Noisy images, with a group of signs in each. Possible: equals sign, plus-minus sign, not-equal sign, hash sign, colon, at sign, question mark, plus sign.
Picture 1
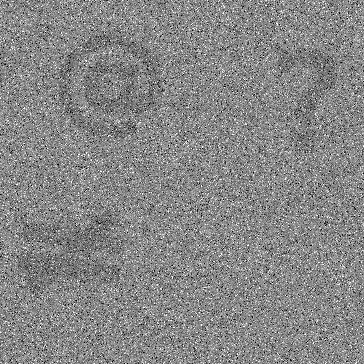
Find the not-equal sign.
bottom left
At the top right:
question mark
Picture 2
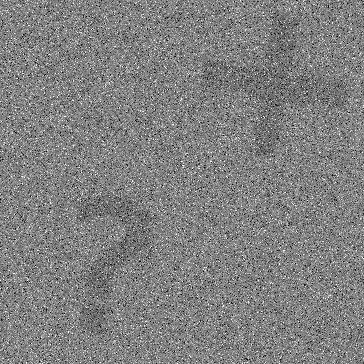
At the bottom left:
question mark
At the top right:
plus sign
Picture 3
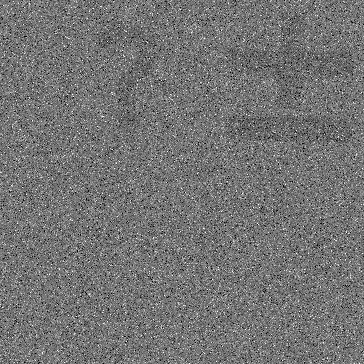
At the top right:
plus-minus sign
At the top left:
question mark
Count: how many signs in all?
2
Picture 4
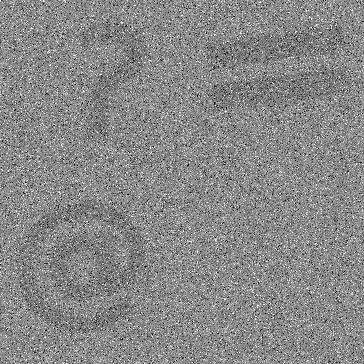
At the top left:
question mark
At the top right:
equals sign
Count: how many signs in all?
3
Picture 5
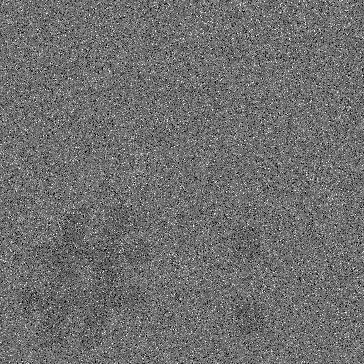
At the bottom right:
colon
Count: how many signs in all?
2
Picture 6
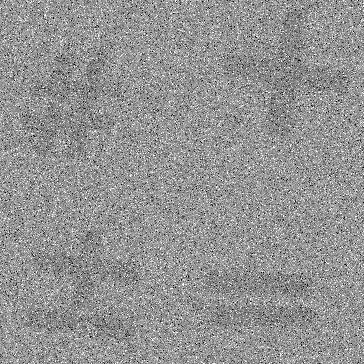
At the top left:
hash sign
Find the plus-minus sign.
bottom left
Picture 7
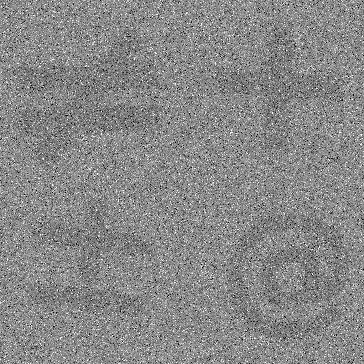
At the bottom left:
plus-minus sign
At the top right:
plus sign
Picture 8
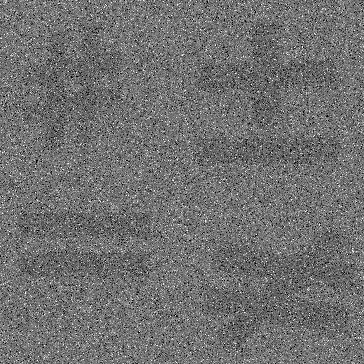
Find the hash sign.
top left
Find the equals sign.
bottom left
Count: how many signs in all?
4
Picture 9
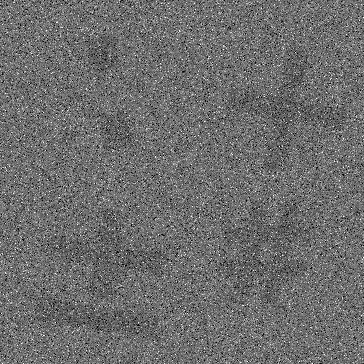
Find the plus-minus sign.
bottom left
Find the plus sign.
top right
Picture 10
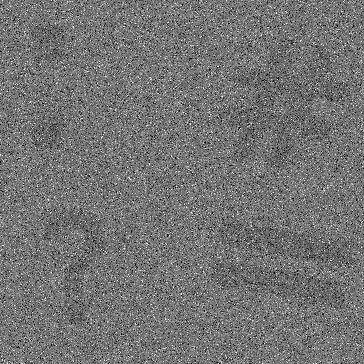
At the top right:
hash sign
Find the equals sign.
bottom right
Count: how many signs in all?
4
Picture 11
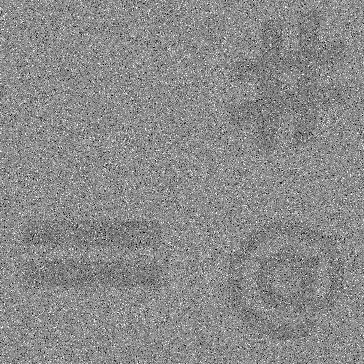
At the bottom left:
equals sign
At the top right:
hash sign
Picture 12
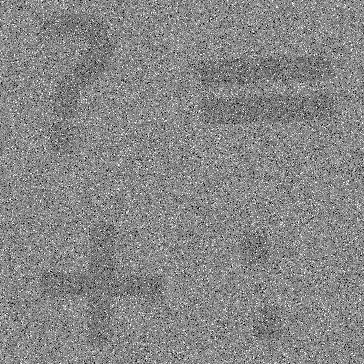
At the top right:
equals sign
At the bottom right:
colon
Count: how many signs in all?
4
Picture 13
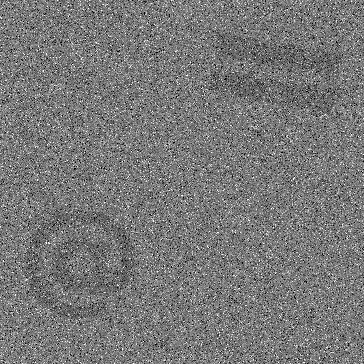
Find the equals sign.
top right
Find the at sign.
bottom left
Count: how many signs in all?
2
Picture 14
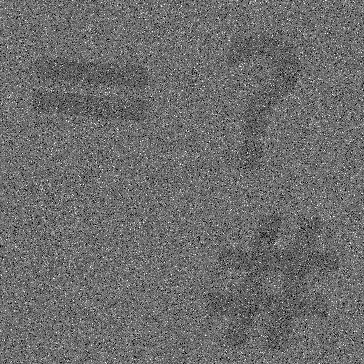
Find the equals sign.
top left
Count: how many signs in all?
3
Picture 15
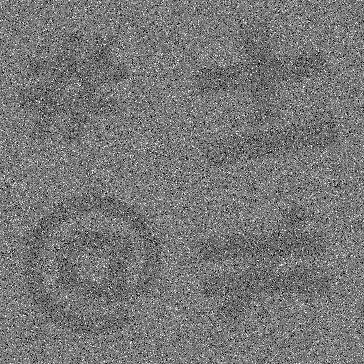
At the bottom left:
at sign
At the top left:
hash sign
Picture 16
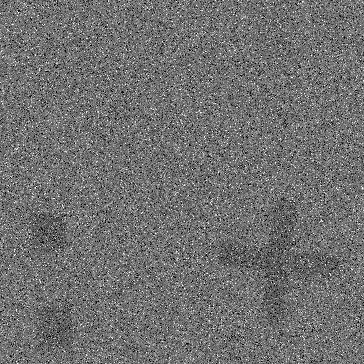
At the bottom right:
plus sign
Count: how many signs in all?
2
